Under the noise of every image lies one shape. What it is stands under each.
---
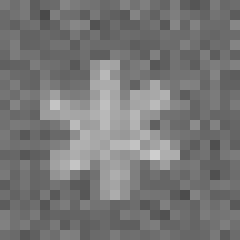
asterisk
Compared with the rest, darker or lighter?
lighter
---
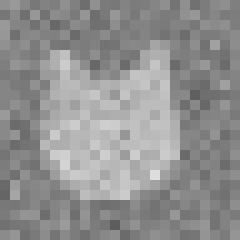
cat's head
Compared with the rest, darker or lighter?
lighter
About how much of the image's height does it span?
two thirds
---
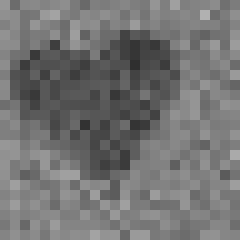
heart
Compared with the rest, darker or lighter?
darker
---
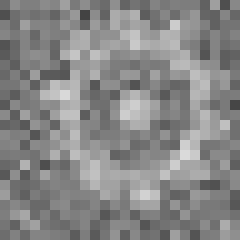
gear
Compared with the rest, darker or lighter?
lighter
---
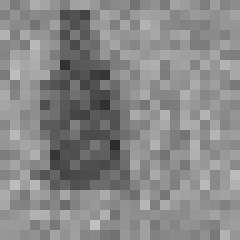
bottle
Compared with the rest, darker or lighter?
darker
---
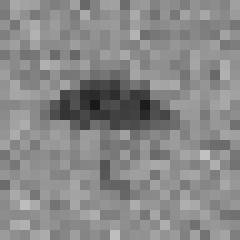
umbrella
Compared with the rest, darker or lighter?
darker
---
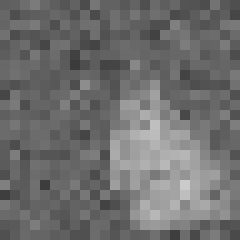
chess knight
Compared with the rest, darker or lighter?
lighter
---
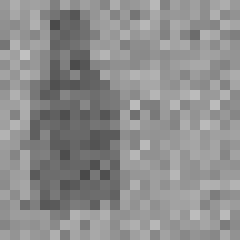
bottle
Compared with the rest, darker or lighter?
darker
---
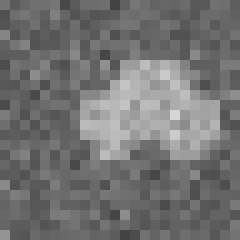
car
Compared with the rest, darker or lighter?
lighter
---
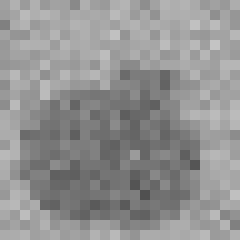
apple
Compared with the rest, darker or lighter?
darker
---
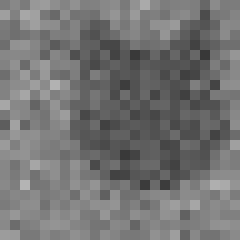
cat's head
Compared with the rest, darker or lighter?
darker
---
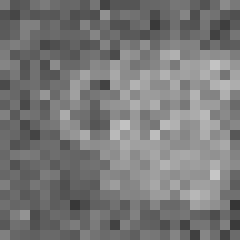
cup
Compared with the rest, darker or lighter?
lighter
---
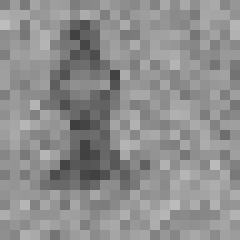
chess bishop
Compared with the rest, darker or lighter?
darker
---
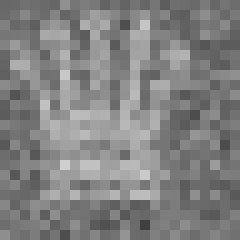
chess queen
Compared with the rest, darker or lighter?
lighter
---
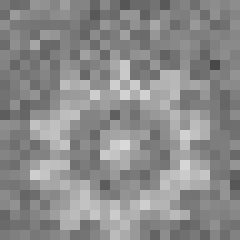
gear
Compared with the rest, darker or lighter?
lighter
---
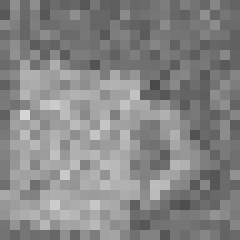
cup
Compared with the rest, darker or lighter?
lighter
